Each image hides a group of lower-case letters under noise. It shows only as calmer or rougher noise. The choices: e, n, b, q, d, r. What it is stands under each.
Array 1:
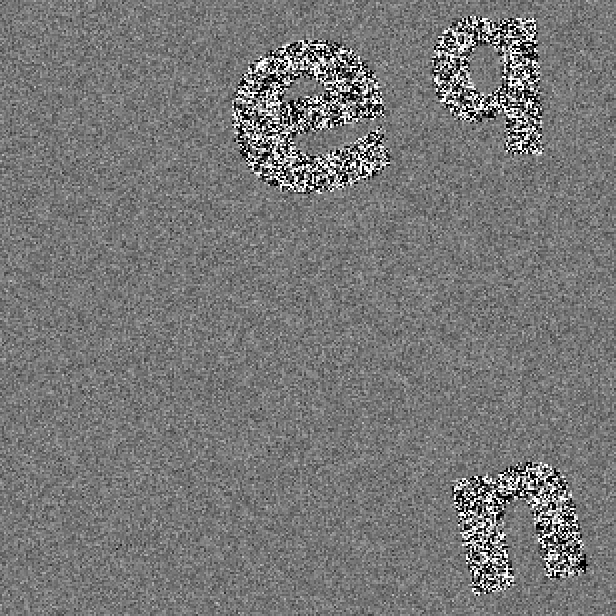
top middle: e; top right: q; bottom right: n
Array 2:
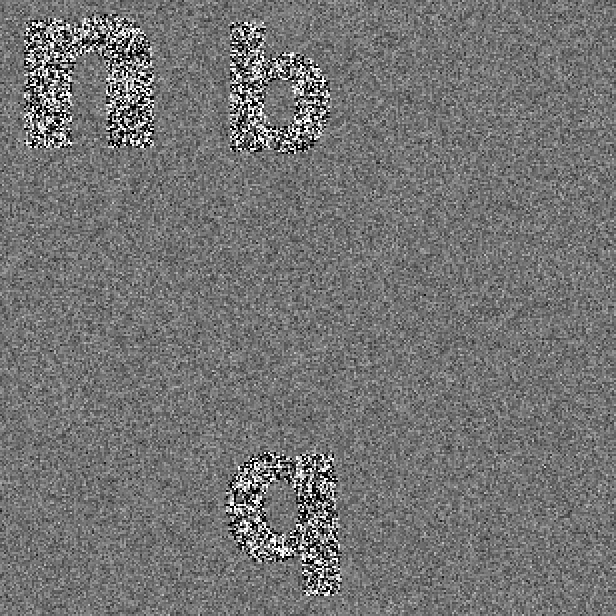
top left: n; top middle: b; bottom middle: q
